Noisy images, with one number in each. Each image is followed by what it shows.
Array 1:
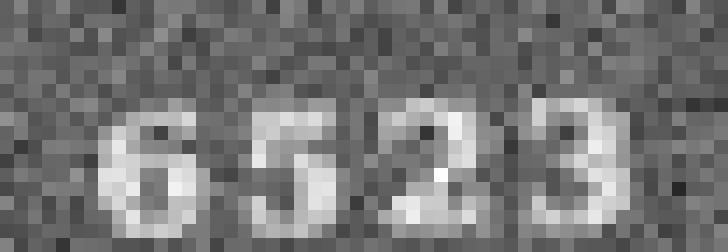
6523
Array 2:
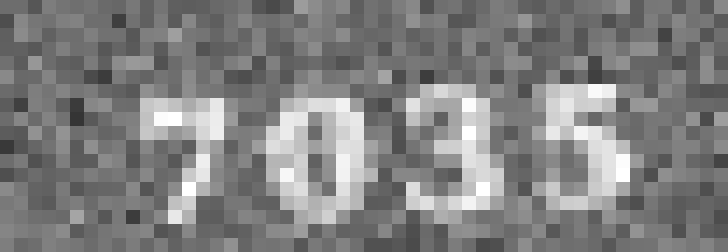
7035
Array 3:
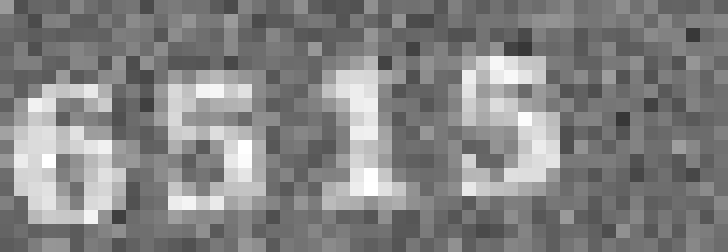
6515
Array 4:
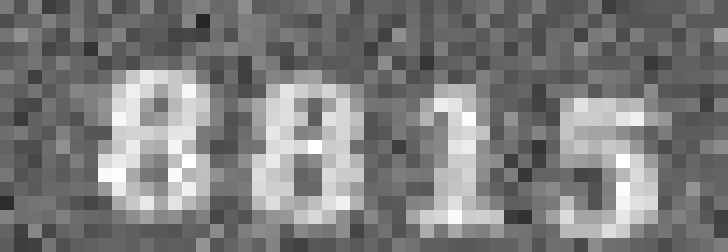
8815
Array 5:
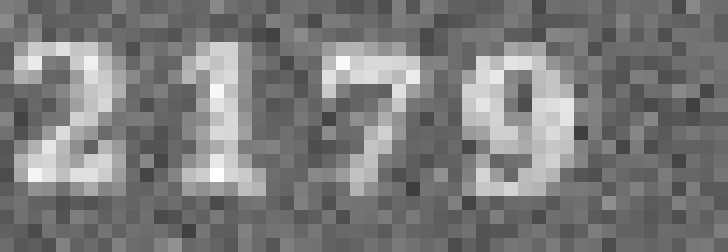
2179
